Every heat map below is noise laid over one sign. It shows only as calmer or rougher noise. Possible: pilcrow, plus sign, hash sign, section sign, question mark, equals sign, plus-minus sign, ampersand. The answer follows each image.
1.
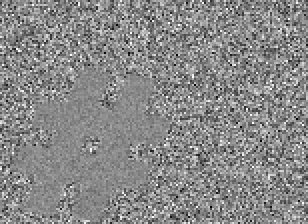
hash sign
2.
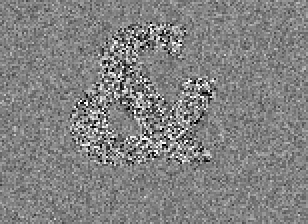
ampersand
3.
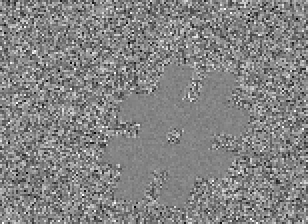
hash sign
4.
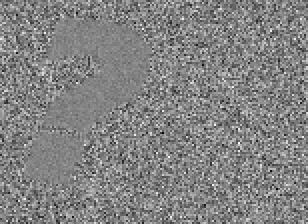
question mark
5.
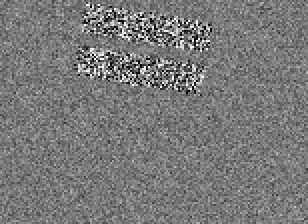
equals sign
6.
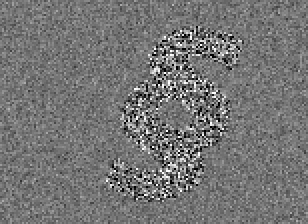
section sign
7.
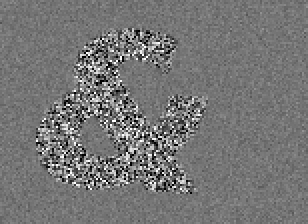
ampersand
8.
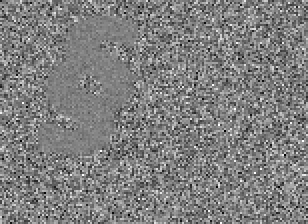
section sign
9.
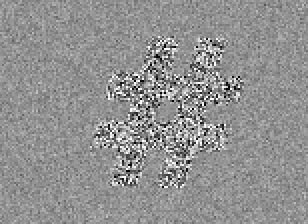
hash sign
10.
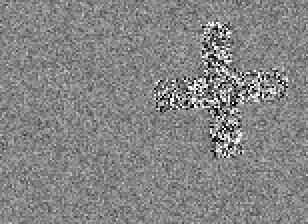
plus sign
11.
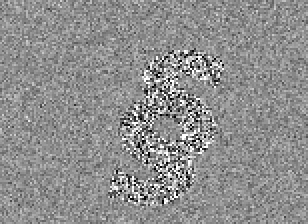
section sign
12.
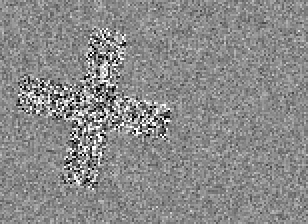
plus sign
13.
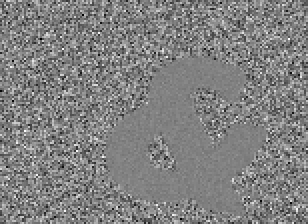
ampersand
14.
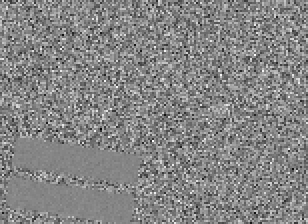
equals sign
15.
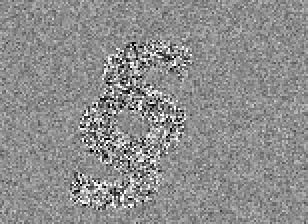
section sign
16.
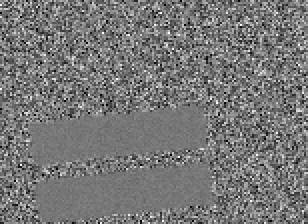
equals sign
